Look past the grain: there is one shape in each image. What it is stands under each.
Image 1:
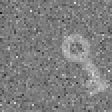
light key
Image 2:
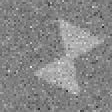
light bow tie
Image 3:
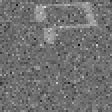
light pair of musical notes
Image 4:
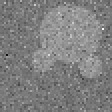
light bear's head
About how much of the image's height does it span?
two thirds
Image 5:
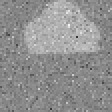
light cloud
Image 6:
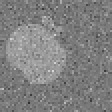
light apple
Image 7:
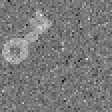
light key
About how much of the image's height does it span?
half
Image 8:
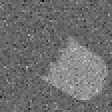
light ghost
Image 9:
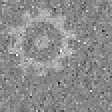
light gear
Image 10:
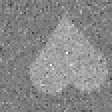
light heart
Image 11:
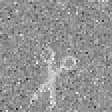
light pair of scissors
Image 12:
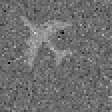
light airplane
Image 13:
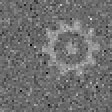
light gear
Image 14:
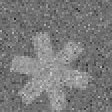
light asterisk
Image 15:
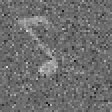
light musical note
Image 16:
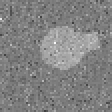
light light bulb
